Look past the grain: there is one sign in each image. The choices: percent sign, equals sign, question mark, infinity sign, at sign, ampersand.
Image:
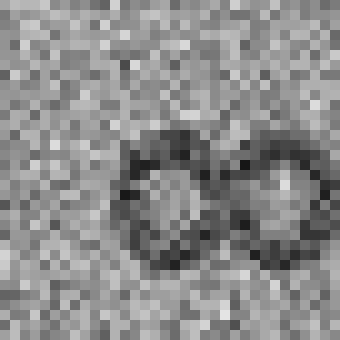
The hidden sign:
infinity sign
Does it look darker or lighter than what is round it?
darker
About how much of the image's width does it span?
two thirds
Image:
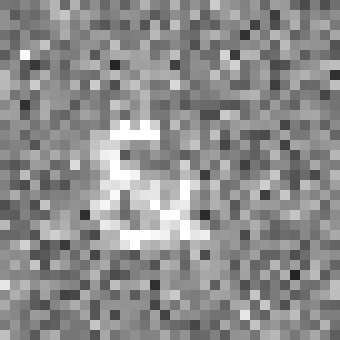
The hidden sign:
ampersand
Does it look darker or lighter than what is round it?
lighter
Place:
centre
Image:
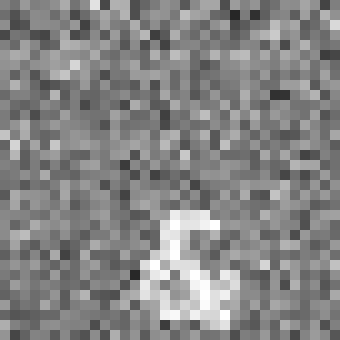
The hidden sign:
ampersand
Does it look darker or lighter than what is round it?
lighter
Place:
bottom middle
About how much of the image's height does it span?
a third
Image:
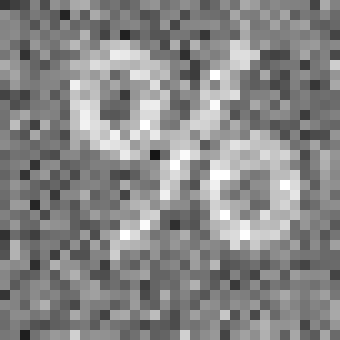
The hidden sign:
percent sign
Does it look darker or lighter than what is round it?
lighter
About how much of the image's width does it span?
two thirds
